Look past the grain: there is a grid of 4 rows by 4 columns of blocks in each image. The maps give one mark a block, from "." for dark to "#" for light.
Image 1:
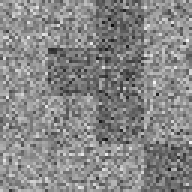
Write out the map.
##.#
#..#
##.#
###.
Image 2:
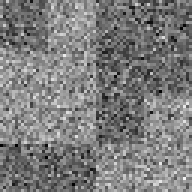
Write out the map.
.#..
##..
##.#
..##
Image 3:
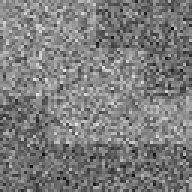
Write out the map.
##..
###.
.###
....
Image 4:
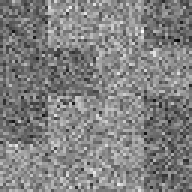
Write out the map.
.##.
..##
.##.
###.
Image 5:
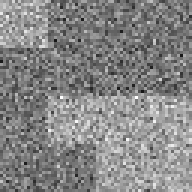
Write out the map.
#...
....
.###
..##
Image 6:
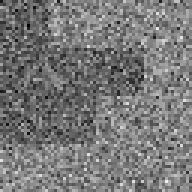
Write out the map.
.###
...#
..##
####
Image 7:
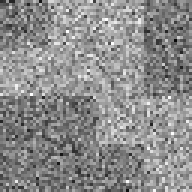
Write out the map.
.##.
###.
..##
...#
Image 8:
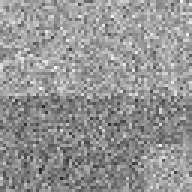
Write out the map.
####
####
....
...#
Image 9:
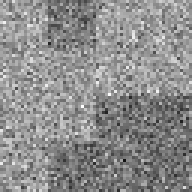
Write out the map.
#.##
####
##..
#...
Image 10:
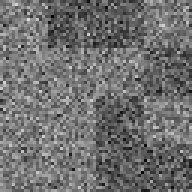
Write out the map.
#..#
###.
##.#
##..
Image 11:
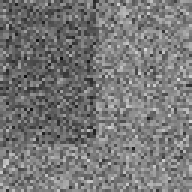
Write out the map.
..##
..##
..##
####
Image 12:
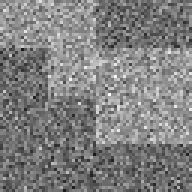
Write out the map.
##..
.###
..##
....
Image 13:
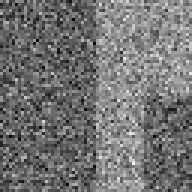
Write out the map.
..##
..##
..#.
..#.
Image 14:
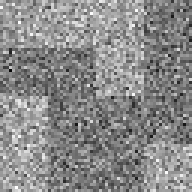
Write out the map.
###.
..#.
#...
#..#
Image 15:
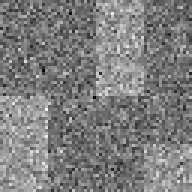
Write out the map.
..#.
..#.
#...
#..#
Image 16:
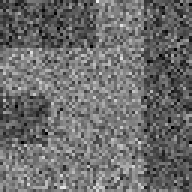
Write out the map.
..#.
###.
.##.
###.
